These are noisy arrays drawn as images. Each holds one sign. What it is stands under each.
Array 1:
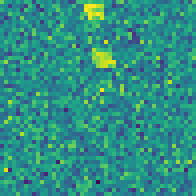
colon
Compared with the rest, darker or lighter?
lighter
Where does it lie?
top middle
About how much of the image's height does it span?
a third
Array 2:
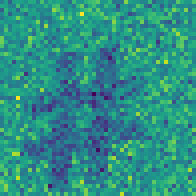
hash sign
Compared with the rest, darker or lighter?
darker
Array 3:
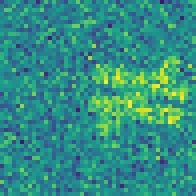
not-equal sign
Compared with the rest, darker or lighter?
lighter
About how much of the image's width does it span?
half
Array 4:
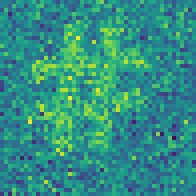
hash sign
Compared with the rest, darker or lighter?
lighter
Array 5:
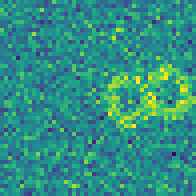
infinity sign
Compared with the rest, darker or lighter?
lighter
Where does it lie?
middle right
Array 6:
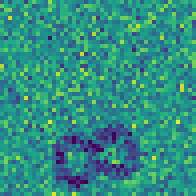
infinity sign
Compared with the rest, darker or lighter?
darker
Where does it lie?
bottom middle
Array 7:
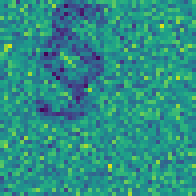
section sign
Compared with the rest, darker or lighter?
darker
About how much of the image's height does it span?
two thirds
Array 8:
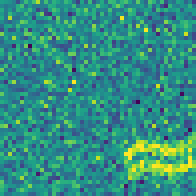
approximately sign
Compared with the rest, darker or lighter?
lighter
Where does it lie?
bottom right
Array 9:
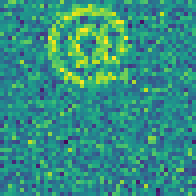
at sign
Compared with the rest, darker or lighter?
lighter
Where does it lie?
top middle
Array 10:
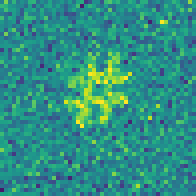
hash sign
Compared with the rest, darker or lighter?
lighter
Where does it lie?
centre
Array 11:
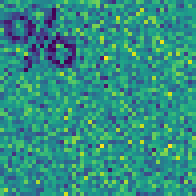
percent sign
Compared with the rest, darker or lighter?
darker
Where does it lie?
top left
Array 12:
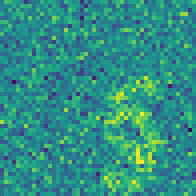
section sign
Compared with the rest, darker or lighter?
lighter
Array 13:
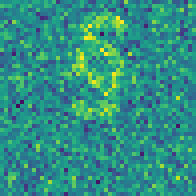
section sign
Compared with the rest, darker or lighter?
lighter
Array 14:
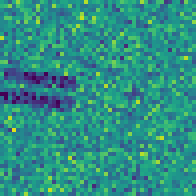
equals sign
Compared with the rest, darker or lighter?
darker
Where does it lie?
middle left
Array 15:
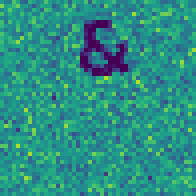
ampersand
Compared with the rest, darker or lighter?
darker
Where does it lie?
top middle
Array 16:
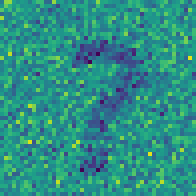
question mark
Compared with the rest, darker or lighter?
darker
